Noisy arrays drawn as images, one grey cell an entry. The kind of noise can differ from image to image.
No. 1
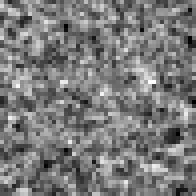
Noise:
blotchy
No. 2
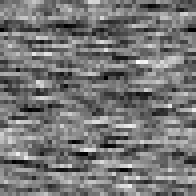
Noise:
streaked along the rows
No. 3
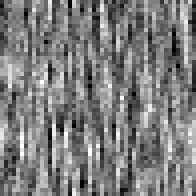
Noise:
streaked along the columns
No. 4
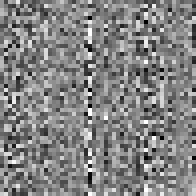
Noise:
columns of uneven size
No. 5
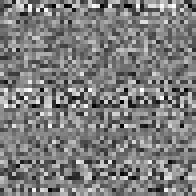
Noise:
rows of uneven size
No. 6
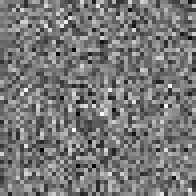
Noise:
low rank plus noise
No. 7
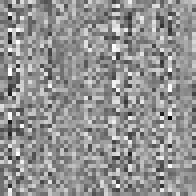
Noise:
columns of uneven size
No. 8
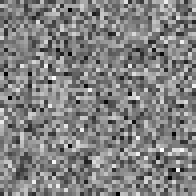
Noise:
independent entries
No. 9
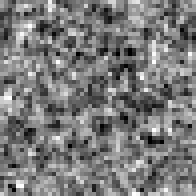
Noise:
blotchy
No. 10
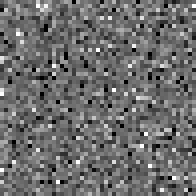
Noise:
heavy tails
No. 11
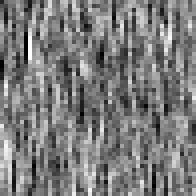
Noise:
streaked along the columns
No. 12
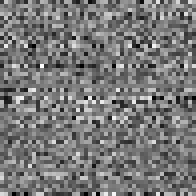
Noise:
rows of uneven size
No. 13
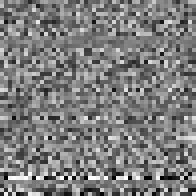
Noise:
rows of uneven size
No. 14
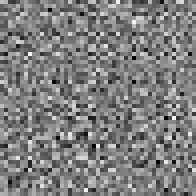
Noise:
low rank plus noise
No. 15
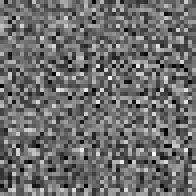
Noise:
low rank plus noise
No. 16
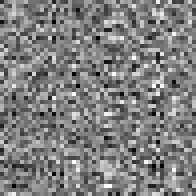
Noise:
low rank plus noise
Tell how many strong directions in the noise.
three or four
